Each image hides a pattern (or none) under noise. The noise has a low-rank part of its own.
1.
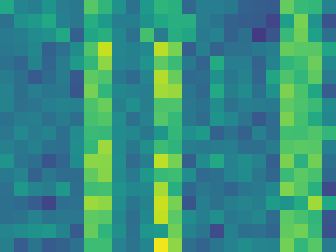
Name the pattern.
bands of columns
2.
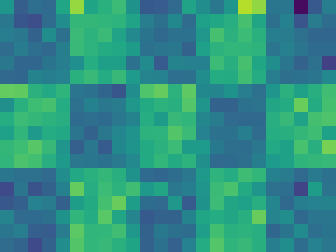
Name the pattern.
a checkerboard
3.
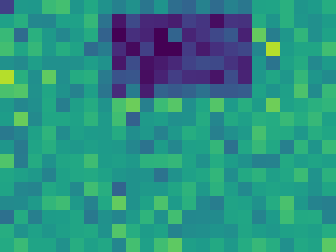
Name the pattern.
one block
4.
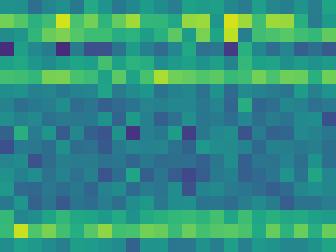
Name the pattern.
bands of rows
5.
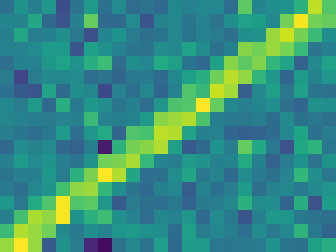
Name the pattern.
a diagonal band
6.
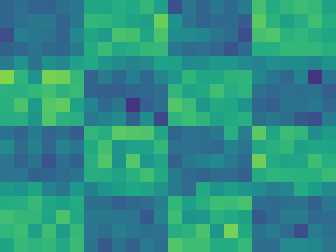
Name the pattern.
a checkerboard
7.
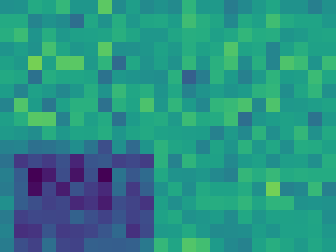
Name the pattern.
one block
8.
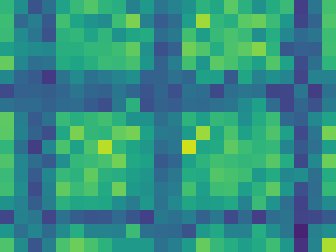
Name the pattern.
bands of rows crossing bands of columns
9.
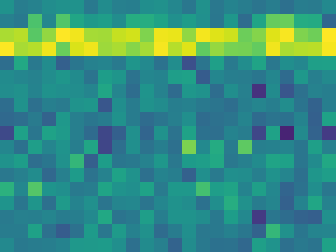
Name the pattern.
one band of rows
